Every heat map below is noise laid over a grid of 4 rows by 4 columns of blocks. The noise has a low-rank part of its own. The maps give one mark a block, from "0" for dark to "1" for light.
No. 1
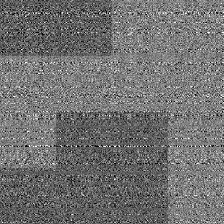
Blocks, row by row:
0 0 1 1
1 1 1 1
1 0 0 1
0 0 0 1
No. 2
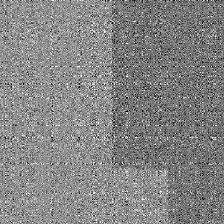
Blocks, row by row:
1 1 0 0
1 1 0 0
1 1 0 0
1 1 1 0
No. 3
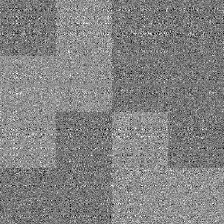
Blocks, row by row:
0 1 0 0
1 1 0 0
1 0 1 0
0 0 1 1
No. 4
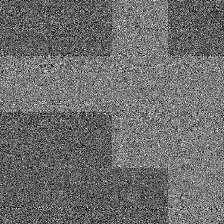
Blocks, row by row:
0 0 1 0
1 1 1 1
0 0 1 1
0 0 0 1
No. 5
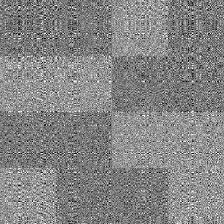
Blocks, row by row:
0 0 1 0
1 1 0 0
0 0 1 1
1 0 0 1
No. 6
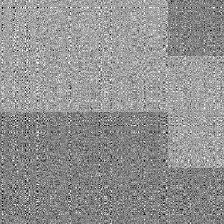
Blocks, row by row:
1 1 1 0
1 1 1 1
0 0 0 1
0 0 0 0
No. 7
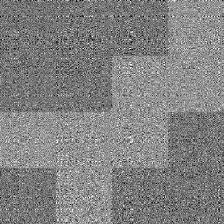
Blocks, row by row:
0 0 0 1
0 0 1 1
1 1 1 0
0 1 0 0
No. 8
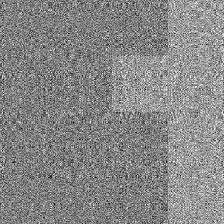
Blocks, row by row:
0 0 0 1
0 0 1 1
0 0 0 1
0 0 0 1
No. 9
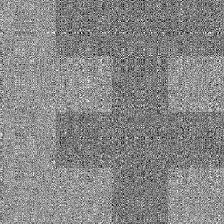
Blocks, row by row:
1 0 0 0
1 1 0 1
1 0 0 0
1 1 0 1
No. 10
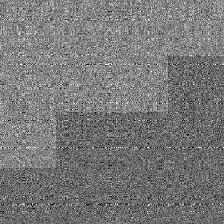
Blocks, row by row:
1 1 1 1
1 1 1 0
1 0 0 0
0 0 0 0
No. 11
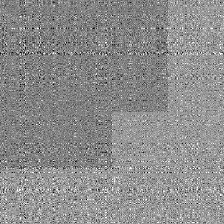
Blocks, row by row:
0 0 0 1
0 0 0 1
0 0 1 1
1 1 1 1
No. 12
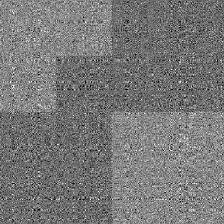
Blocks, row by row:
1 1 0 0
1 0 0 0
0 0 1 1
0 0 1 1
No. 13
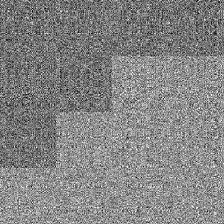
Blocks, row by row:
0 0 0 0
0 0 1 1
0 1 1 1
1 1 1 1
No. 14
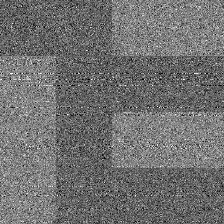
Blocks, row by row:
0 0 1 1
1 0 0 0
1 0 1 1
1 0 0 0
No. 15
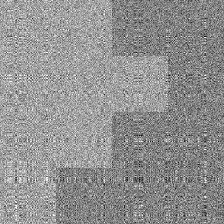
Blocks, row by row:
1 1 0 0
1 1 1 0
1 1 0 0
1 0 0 0
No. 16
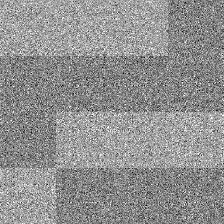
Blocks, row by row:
1 1 1 0
0 0 0 0
0 1 1 1
1 0 0 0
